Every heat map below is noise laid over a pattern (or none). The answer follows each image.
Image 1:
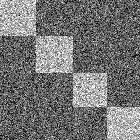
blocks along the diagonal
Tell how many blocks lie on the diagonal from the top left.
4
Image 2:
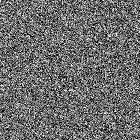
only noise
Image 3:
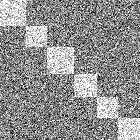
blocks along the diagonal
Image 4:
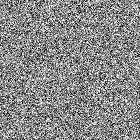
only noise
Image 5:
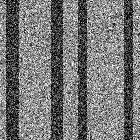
bands of columns
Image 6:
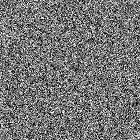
only noise
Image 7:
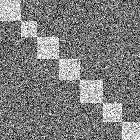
blocks along the diagonal
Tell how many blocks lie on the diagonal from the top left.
7
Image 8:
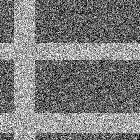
bands of rows crossing bands of columns
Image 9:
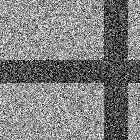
bands of rows crossing bands of columns
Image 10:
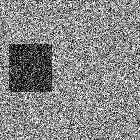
one block
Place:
middle left
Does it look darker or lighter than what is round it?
darker
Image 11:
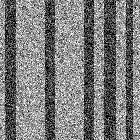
bands of columns
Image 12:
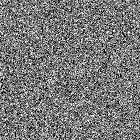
only noise
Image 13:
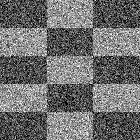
a checkerboard
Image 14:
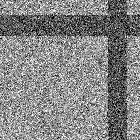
bands of rows crossing bands of columns
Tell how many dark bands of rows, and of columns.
1 and 1
